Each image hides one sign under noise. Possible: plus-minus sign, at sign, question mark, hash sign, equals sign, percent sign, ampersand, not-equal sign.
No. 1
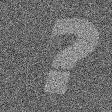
question mark
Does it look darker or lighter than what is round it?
lighter
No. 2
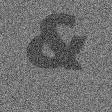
ampersand
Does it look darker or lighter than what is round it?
darker
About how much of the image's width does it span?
half
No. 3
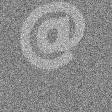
at sign
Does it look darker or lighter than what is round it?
lighter
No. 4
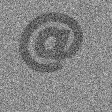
at sign
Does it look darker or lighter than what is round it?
darker
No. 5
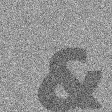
ampersand
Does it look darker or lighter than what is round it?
darker
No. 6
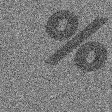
percent sign
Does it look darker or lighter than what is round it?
darker
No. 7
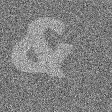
ampersand
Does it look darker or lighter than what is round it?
lighter
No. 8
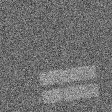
equals sign
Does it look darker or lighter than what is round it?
lighter
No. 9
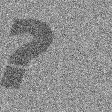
question mark
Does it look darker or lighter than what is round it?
darker
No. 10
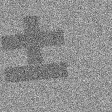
plus-minus sign
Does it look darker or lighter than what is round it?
darker
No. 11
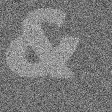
ampersand
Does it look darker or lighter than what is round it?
lighter
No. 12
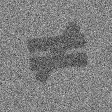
not-equal sign
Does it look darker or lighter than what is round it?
darker
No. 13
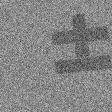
plus-minus sign
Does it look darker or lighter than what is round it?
darker
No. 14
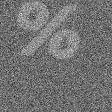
percent sign
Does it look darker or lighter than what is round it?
lighter
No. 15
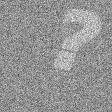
question mark
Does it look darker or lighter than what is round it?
lighter
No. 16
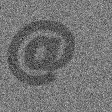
at sign
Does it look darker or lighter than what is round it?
darker
